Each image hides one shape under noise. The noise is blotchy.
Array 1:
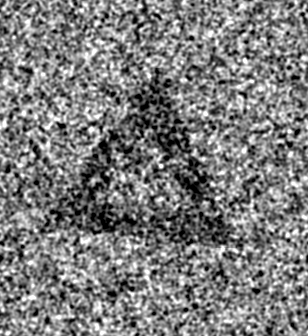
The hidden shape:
triangle frame
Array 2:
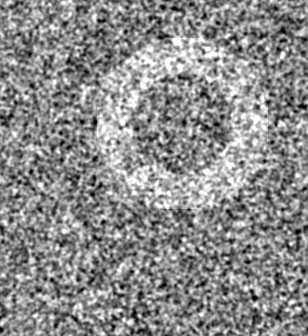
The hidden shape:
ring
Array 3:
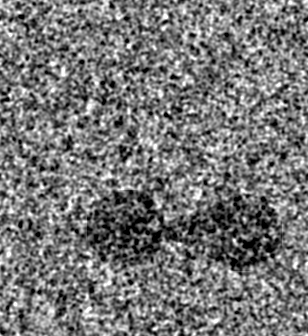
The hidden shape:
dumbbell
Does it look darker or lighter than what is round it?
darker
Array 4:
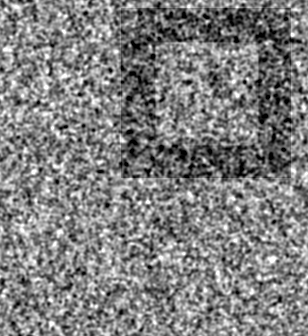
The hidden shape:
square frame
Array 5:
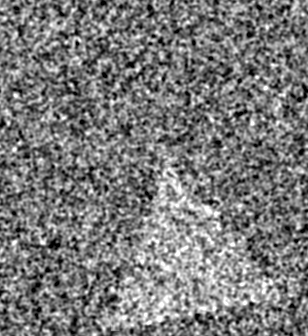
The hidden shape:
triangle
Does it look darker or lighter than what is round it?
lighter
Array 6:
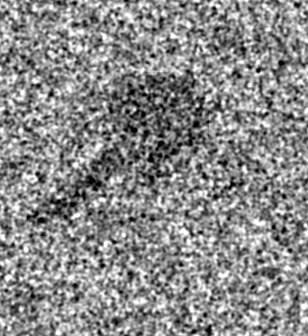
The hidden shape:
lollipop
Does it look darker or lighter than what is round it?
darker
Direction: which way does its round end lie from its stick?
up and right
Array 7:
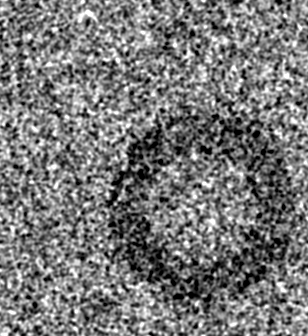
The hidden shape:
ring
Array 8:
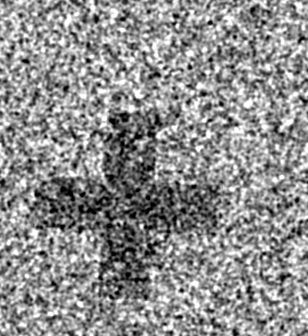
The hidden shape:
cross
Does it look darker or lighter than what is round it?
darker
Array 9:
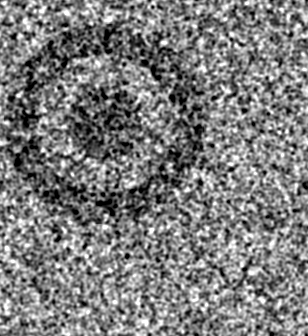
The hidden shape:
bullseye
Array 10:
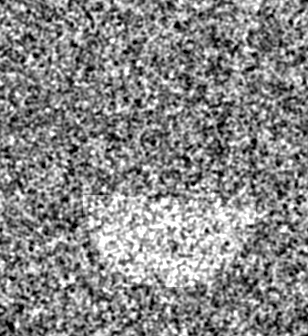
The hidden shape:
half disc
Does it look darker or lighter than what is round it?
lighter
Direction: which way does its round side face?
down
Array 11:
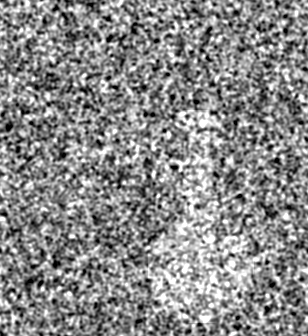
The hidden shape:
lollipop
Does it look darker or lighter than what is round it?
lighter
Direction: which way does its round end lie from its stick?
down
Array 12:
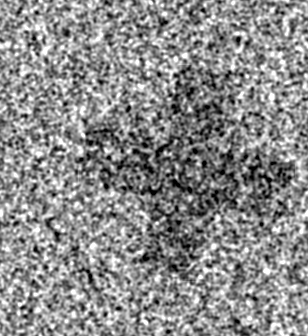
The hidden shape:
cross
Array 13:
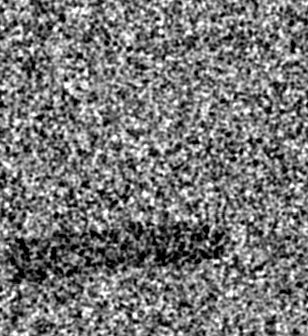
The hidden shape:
bar
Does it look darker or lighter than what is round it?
darker
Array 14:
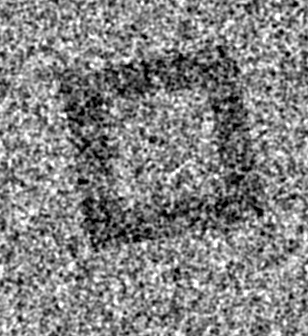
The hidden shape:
square frame
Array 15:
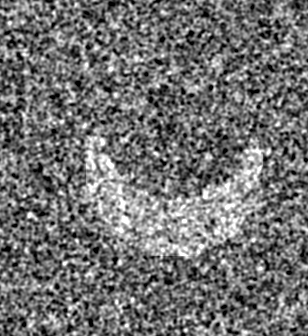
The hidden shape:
crescent
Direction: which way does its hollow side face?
up
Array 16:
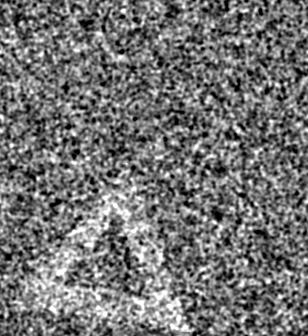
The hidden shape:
triangle frame
